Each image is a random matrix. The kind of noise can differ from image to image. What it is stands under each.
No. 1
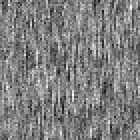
streaked along the columns
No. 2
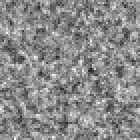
blotchy
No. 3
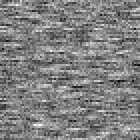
streaked along the rows
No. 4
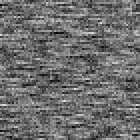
streaked along the rows
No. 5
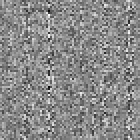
columns of uneven size
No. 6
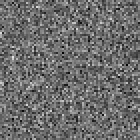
independent entries
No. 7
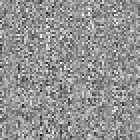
columns of uneven size
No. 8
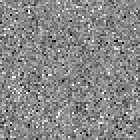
heavy tails
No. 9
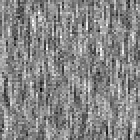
streaked along the columns
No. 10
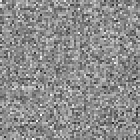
low rank plus noise
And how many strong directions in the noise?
one
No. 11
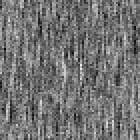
streaked along the columns
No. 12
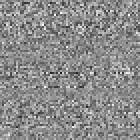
rows of uneven size
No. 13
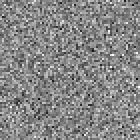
independent entries
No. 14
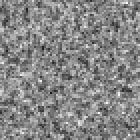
blotchy
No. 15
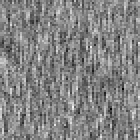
streaked along the columns
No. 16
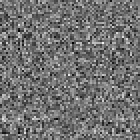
low rank plus noise
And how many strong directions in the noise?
two
